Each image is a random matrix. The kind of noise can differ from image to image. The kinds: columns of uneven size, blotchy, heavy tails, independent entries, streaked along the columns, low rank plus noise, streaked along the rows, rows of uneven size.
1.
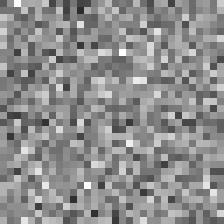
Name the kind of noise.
independent entries
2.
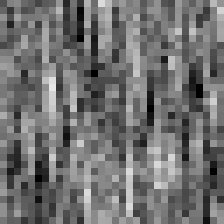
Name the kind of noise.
streaked along the columns
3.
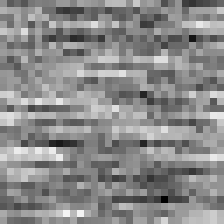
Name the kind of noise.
streaked along the rows
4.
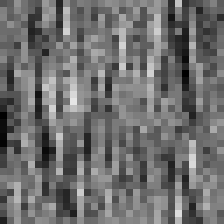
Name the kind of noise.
streaked along the columns
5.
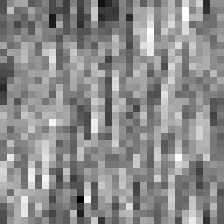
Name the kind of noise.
streaked along the columns
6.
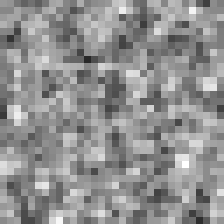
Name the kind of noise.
blotchy
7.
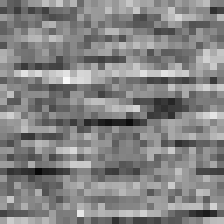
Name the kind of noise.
streaked along the rows
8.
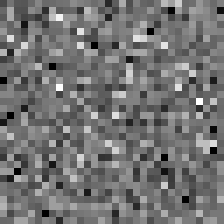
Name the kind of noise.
heavy tails
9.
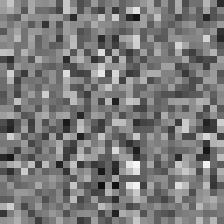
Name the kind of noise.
low rank plus noise
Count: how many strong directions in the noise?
two
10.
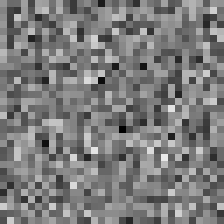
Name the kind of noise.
independent entries
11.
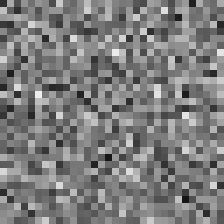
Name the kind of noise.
independent entries
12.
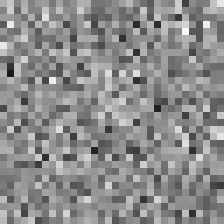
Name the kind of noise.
low rank plus noise
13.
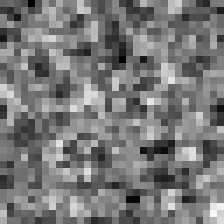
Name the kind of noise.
blotchy
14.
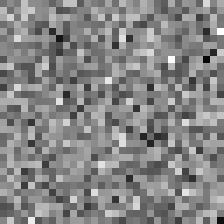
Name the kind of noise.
independent entries
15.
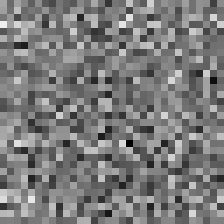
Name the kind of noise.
low rank plus noise
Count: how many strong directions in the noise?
five to eight
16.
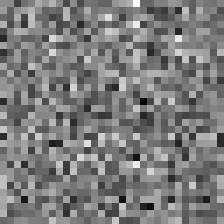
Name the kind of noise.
low rank plus noise
